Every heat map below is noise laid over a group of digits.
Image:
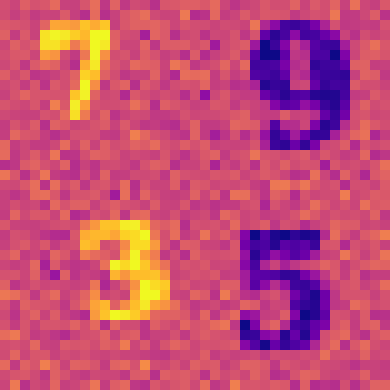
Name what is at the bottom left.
3
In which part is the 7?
top left
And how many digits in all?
4
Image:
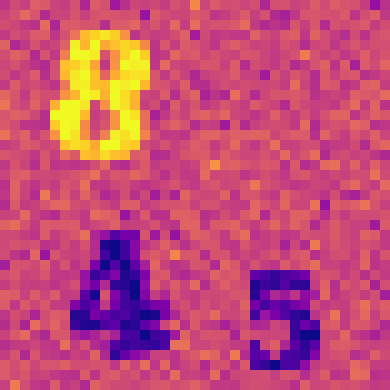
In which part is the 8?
top left
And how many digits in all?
3
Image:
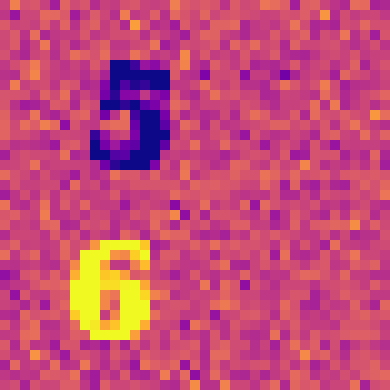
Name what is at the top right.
nothing
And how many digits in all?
2
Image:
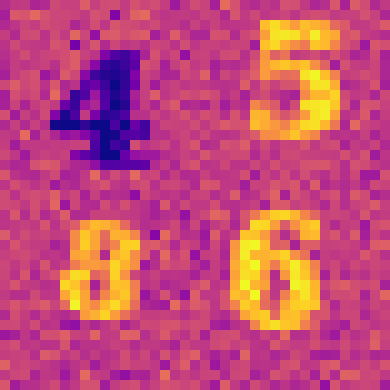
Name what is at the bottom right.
6
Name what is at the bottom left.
8
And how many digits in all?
4
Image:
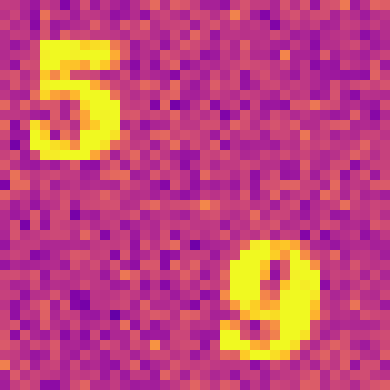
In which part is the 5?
top left
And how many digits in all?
2
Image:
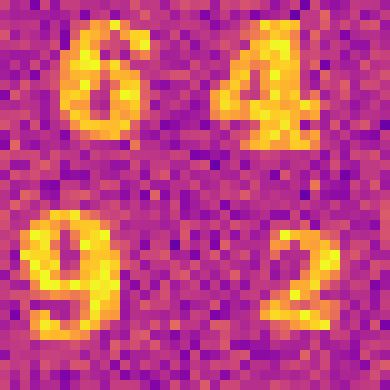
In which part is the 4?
top right
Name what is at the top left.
6
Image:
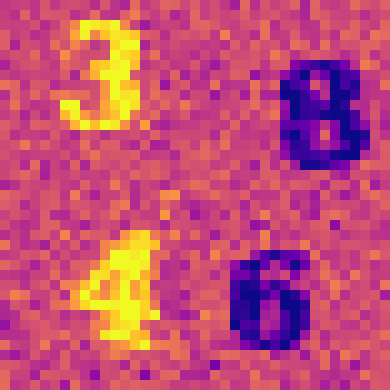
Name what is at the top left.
3
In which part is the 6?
bottom right
